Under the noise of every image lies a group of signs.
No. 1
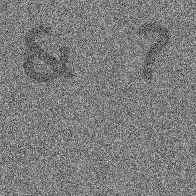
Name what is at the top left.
ampersand
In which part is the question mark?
top right
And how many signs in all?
2
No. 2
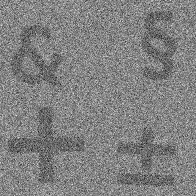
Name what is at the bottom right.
plus-minus sign
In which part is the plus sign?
bottom left
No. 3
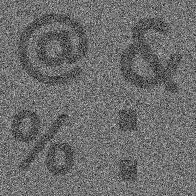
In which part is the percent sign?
bottom left
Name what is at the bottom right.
colon
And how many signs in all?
4
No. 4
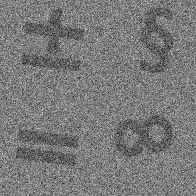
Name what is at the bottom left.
equals sign
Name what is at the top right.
section sign
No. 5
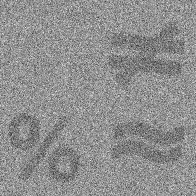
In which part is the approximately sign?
bottom right
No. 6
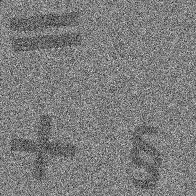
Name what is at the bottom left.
plus sign
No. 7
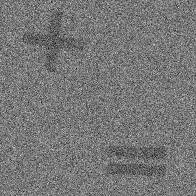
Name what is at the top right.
nothing
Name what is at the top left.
plus sign
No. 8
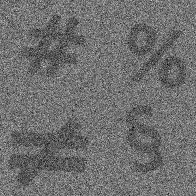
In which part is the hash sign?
top left
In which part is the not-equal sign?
bottom left
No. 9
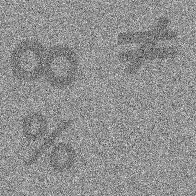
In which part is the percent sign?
bottom left
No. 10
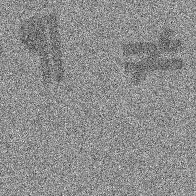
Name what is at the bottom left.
nothing
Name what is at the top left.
pilcrow
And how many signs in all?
2
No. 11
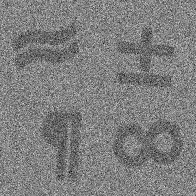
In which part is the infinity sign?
bottom right
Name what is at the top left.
approximately sign
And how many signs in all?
4
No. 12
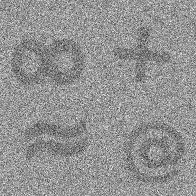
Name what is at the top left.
infinity sign
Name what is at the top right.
plus sign
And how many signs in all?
4
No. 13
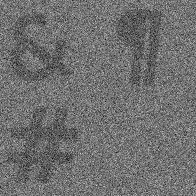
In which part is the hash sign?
bottom left
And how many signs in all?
3
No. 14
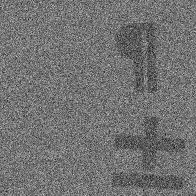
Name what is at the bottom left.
nothing
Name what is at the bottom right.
plus-minus sign
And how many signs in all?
2
